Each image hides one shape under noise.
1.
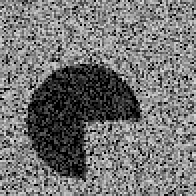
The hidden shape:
disc with a wedge cut out
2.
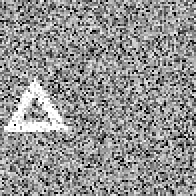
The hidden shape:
triangle frame
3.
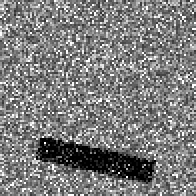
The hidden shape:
bar
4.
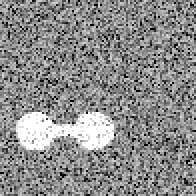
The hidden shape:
dumbbell
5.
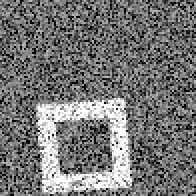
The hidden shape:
square frame
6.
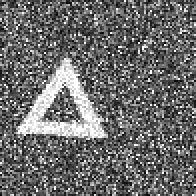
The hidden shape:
triangle frame
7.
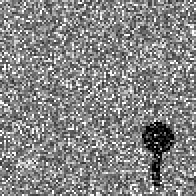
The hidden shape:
lollipop
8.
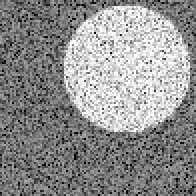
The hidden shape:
disc
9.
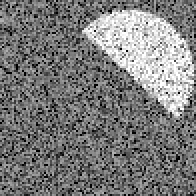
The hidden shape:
half disc
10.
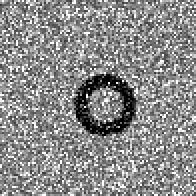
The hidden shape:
ring
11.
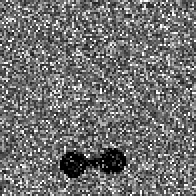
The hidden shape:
dumbbell
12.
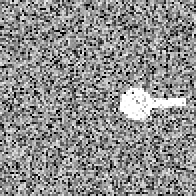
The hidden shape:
lollipop
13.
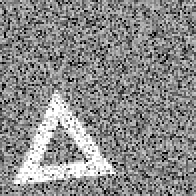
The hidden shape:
triangle frame
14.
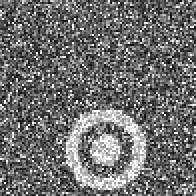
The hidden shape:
bullseye
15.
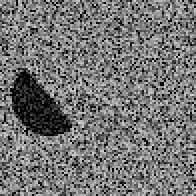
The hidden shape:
half disc
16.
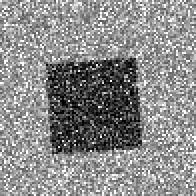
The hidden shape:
square
